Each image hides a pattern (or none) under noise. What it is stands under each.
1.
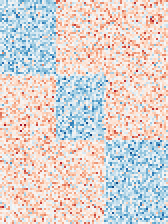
blocks along the diagonal
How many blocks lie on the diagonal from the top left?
3
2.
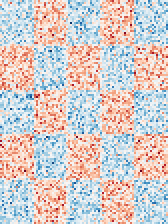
a checkerboard
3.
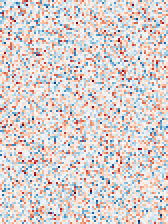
only noise
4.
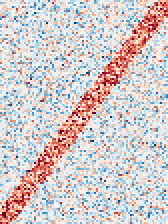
a diagonal band
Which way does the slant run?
bottom left to top right
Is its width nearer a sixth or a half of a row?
a sixth
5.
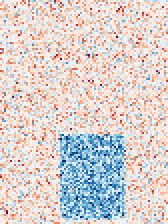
one block
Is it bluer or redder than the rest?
bluer
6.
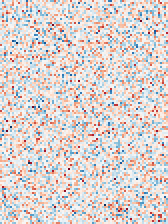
only noise
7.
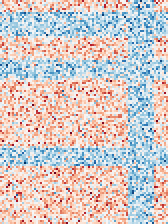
bands of rows crossing bands of columns
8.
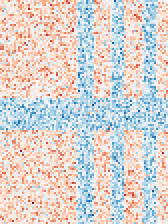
bands of rows crossing bands of columns
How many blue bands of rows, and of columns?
1 and 3
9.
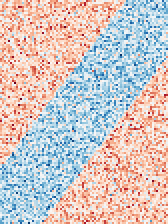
a diagonal band
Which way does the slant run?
bottom left to top right
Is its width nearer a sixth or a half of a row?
a half
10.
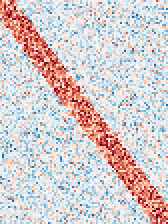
a diagonal band
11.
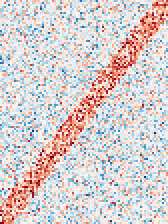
a diagonal band
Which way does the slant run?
bottom left to top right
